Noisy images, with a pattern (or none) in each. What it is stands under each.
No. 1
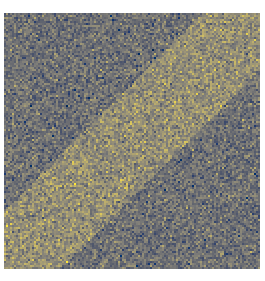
a diagonal band
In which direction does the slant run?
bottom left to top right
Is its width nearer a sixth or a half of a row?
a half
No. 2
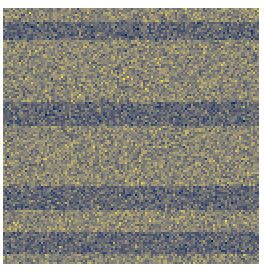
bands of rows
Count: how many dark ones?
4
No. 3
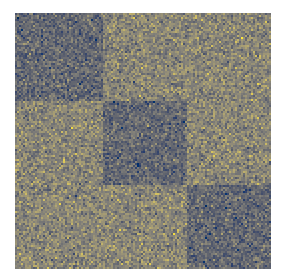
blocks along the diagonal
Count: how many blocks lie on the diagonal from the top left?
3
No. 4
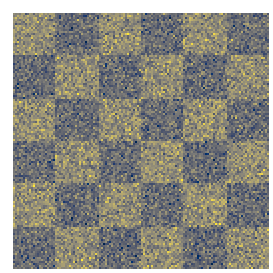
a checkerboard
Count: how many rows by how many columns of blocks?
6 by 6
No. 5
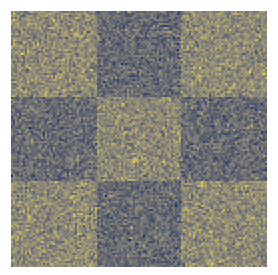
a checkerboard
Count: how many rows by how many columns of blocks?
3 by 3
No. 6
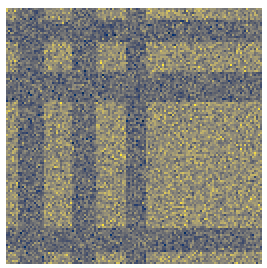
bands of rows crossing bands of columns
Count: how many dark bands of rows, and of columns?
3 and 3
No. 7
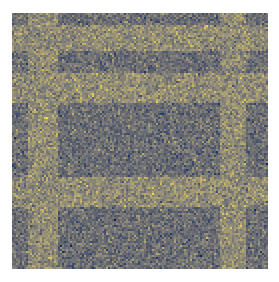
bands of rows crossing bands of columns
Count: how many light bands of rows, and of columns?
3 and 2
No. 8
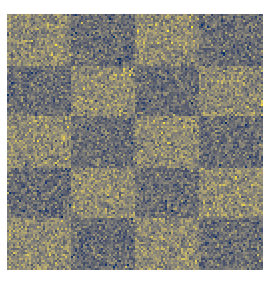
a checkerboard
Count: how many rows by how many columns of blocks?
5 by 4
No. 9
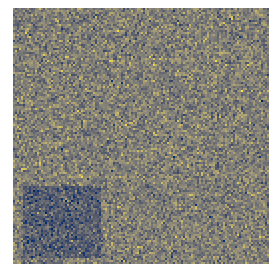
one block
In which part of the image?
bottom left
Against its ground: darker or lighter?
darker
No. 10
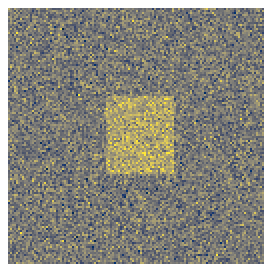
one block
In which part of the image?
centre
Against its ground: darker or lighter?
lighter
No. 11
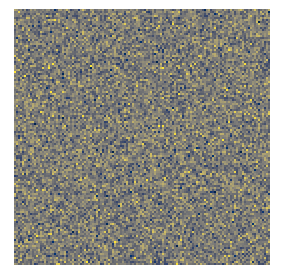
only noise
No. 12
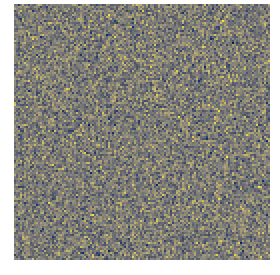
only noise
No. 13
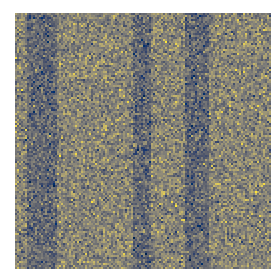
bands of columns
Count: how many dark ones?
3
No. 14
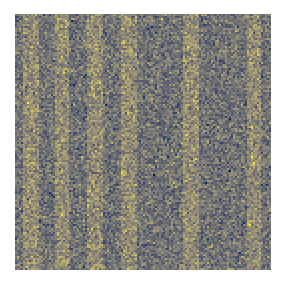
bands of columns
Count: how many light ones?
6
